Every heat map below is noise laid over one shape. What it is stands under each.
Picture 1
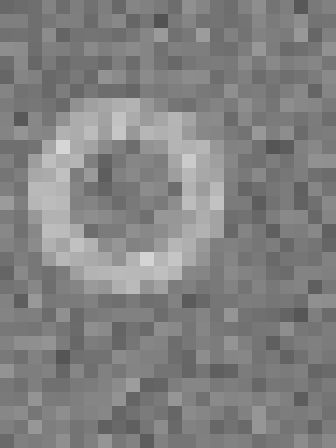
ring
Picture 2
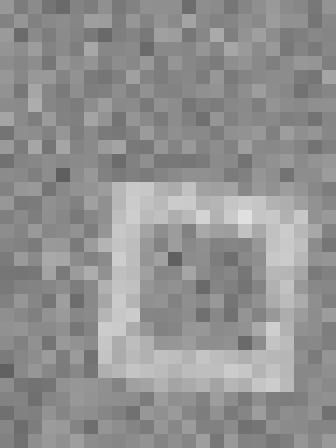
square frame
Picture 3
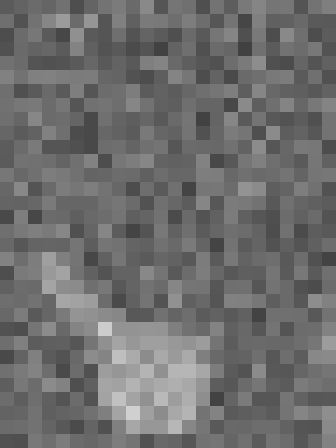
lollipop
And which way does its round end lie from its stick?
down and right
